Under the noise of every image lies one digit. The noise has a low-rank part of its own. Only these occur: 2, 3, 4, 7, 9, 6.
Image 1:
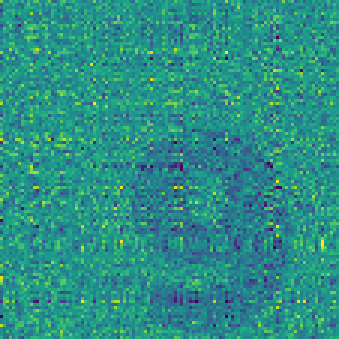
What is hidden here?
dark 9
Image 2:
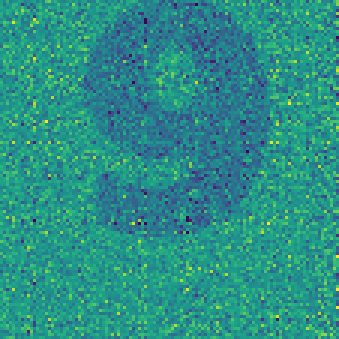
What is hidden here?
dark 9
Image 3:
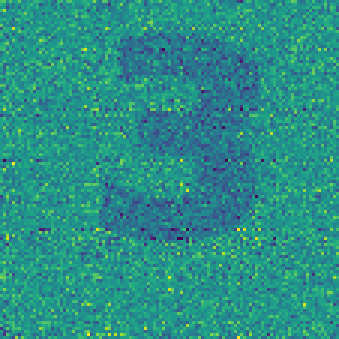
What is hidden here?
dark 3
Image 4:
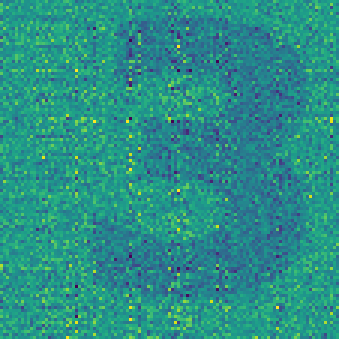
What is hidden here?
dark 3
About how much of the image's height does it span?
nearly all
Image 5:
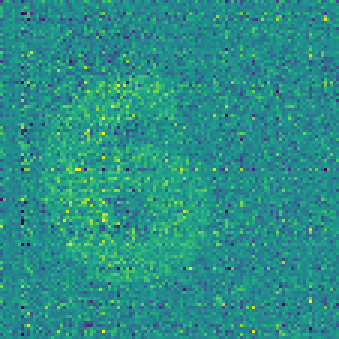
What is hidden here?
light 6
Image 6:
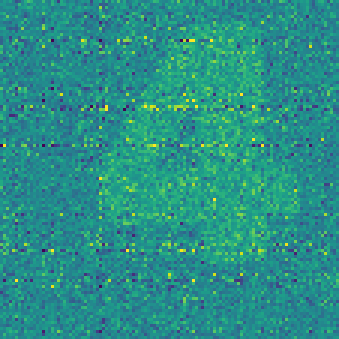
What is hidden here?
light 4
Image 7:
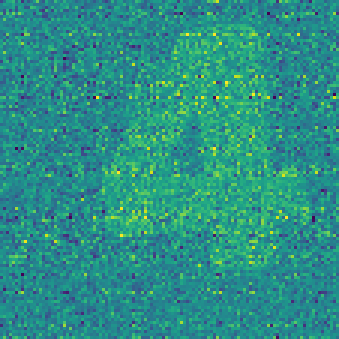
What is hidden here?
light 4
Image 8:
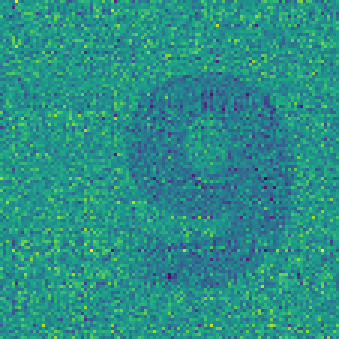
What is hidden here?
dark 9
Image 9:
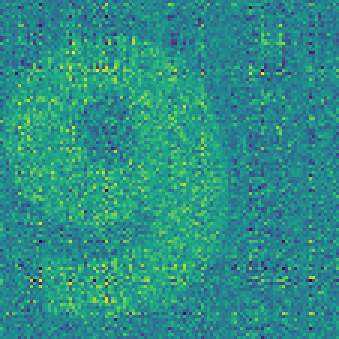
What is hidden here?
light 9
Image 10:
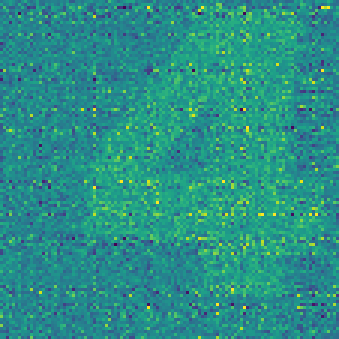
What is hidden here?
light 4
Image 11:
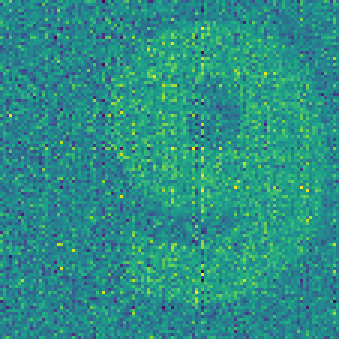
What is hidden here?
light 9
